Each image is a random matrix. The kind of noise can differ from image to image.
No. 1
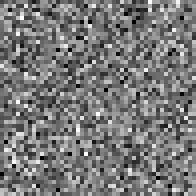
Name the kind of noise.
independent entries
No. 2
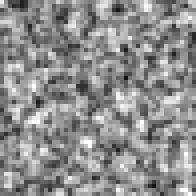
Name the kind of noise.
blotchy
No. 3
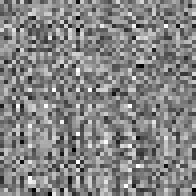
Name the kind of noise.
low rank plus noise
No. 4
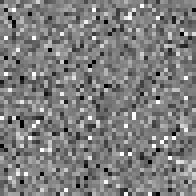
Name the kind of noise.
heavy tails
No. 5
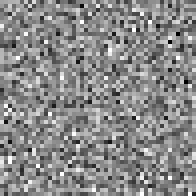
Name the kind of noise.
independent entries
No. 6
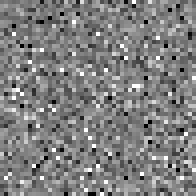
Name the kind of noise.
heavy tails
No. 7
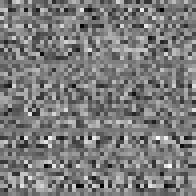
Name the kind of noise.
rows of uneven size
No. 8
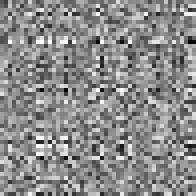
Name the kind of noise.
low rank plus noise
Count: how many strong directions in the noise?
one
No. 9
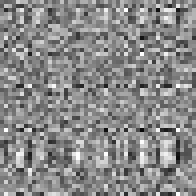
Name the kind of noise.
low rank plus noise
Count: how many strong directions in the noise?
one
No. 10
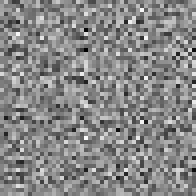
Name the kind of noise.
low rank plus noise
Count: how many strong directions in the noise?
five to eight
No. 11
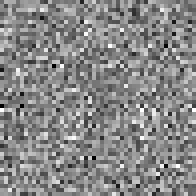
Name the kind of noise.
low rank plus noise
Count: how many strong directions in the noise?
five to eight
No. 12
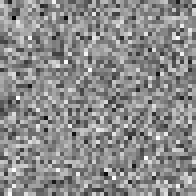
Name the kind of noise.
independent entries
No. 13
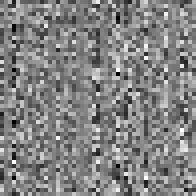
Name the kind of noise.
columns of uneven size
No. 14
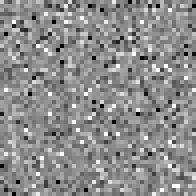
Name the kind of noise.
heavy tails
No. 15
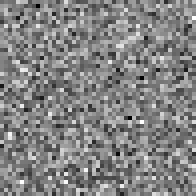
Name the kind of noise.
independent entries
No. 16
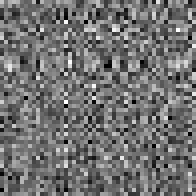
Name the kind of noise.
low rank plus noise
